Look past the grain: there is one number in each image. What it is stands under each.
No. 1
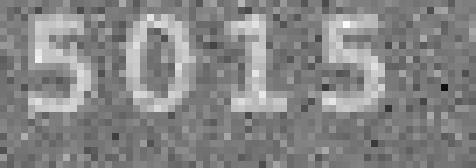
5015
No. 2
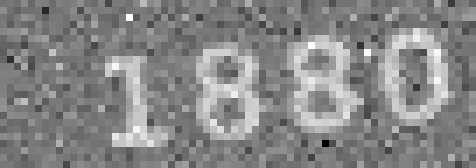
1880
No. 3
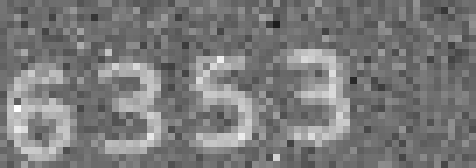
6353
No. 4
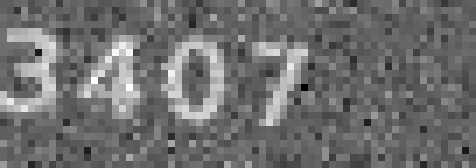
3407
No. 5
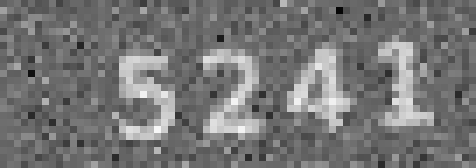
5241
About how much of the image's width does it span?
two thirds
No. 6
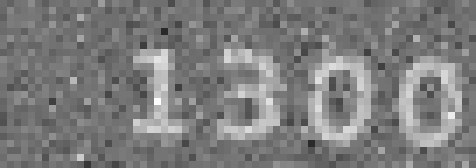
1300
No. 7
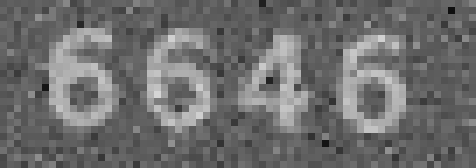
6646
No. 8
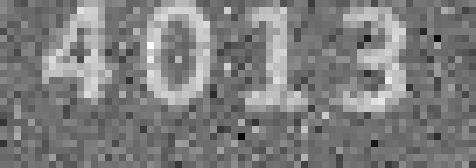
4013
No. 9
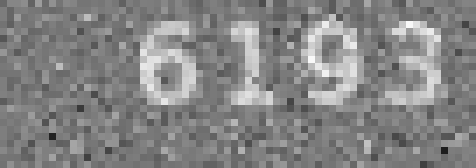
6193
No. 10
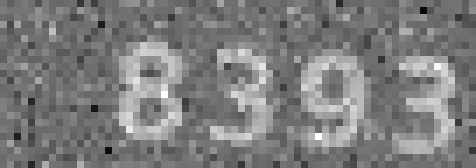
8393
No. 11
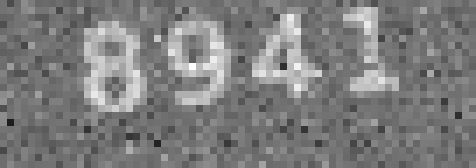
8941
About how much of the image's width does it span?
two thirds
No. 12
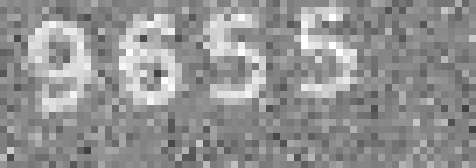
9655
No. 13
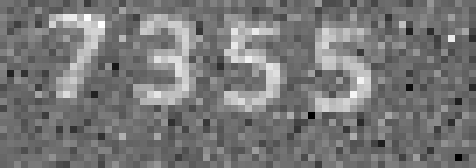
7355
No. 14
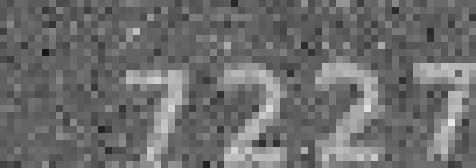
7227
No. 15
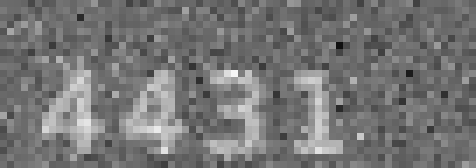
4431
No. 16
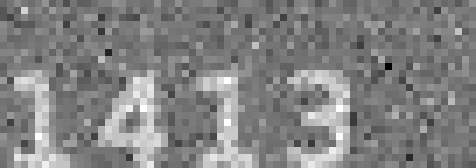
1413
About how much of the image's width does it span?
two thirds
